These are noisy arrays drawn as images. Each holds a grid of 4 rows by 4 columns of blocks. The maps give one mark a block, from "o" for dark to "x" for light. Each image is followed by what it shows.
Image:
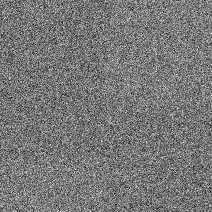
o o x x
o o x x
o o o o
x x o o
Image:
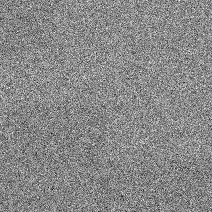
o x x x
x x x x
o o x x
o o o o
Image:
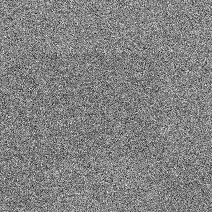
x x x x
o o o x
o o o x
o x x o
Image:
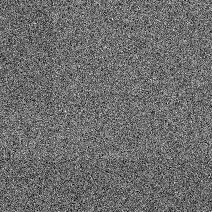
o x x x
o x x x
x x x x
o o o o
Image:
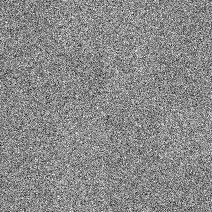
o x x o
o o x o
o x o x
o x o o
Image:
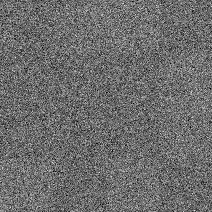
o x x o
o o o x
o o o x
x o x o
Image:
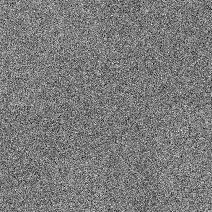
x x o o
x o o o
o o o x
o x o x
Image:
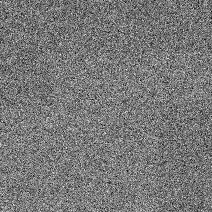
o o o o
o x x x
x x x o
x x x o
